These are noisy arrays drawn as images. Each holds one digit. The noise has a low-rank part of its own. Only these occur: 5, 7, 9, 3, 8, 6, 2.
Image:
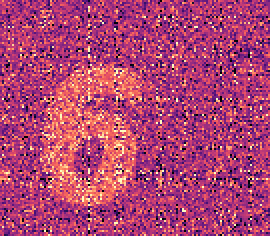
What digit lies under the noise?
6
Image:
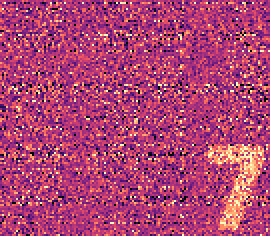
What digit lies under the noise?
7
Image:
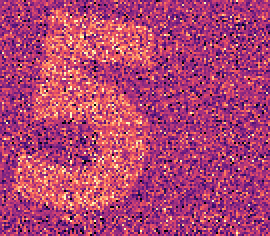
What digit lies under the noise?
5
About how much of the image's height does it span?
nearly all
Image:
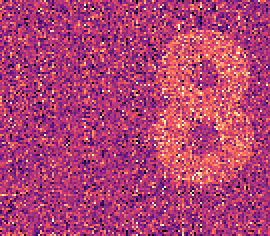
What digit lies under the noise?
8
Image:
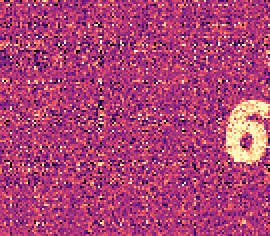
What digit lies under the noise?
6
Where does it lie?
middle right
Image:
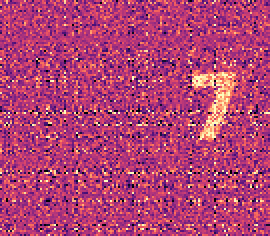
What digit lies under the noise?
7
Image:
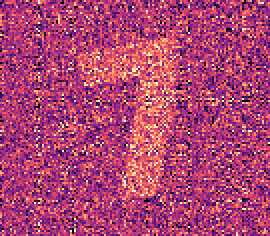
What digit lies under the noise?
7
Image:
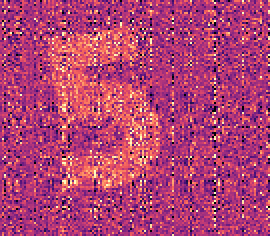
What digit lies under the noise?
5
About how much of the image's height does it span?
two thirds
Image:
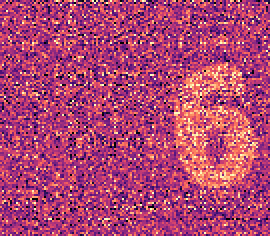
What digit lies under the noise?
6
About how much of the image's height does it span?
half
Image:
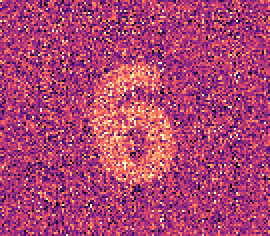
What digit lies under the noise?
6
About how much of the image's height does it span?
half
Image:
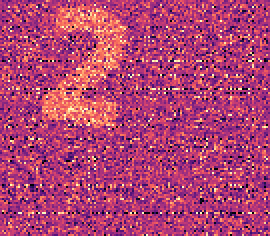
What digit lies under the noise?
2
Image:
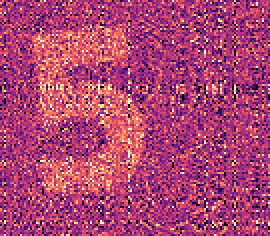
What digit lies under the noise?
5
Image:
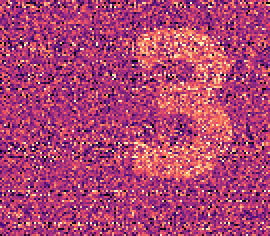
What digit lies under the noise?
3
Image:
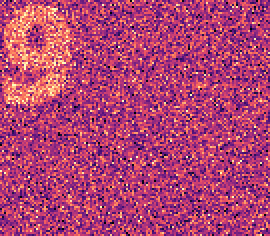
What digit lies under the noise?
9
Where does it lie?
top left
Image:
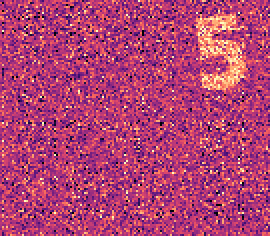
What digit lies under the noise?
5
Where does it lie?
top right
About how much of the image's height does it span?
a third
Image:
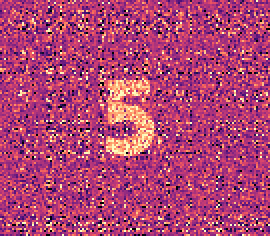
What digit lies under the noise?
5
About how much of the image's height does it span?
a third
